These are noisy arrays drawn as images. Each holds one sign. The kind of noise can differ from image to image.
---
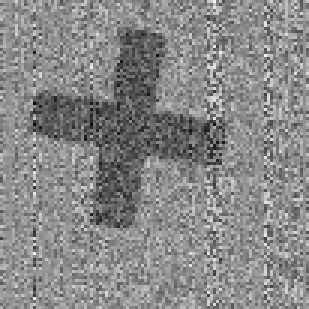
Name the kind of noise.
columns of uneven size
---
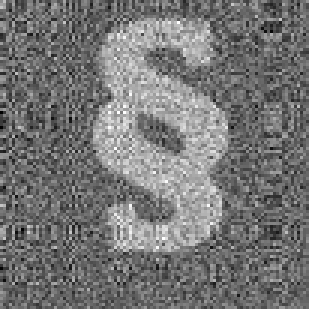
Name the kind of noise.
low rank plus noise
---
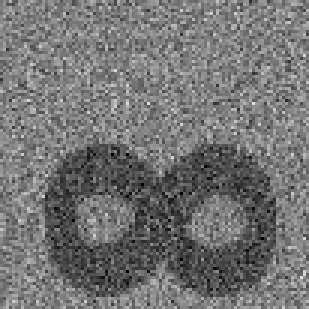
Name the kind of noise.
low rank plus noise
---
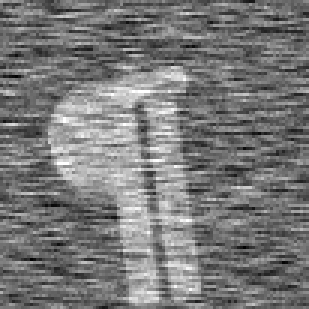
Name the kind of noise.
streaked along the rows
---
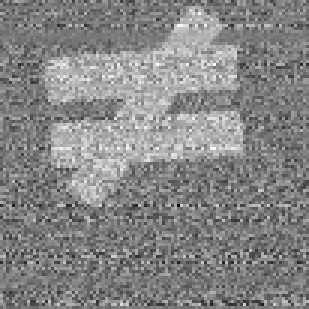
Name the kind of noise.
rows of uneven size
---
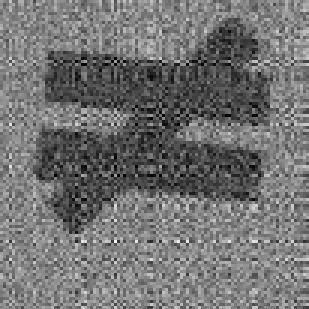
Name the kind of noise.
low rank plus noise
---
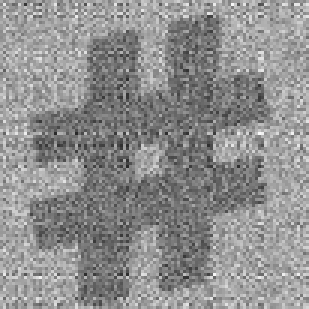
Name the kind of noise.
low rank plus noise
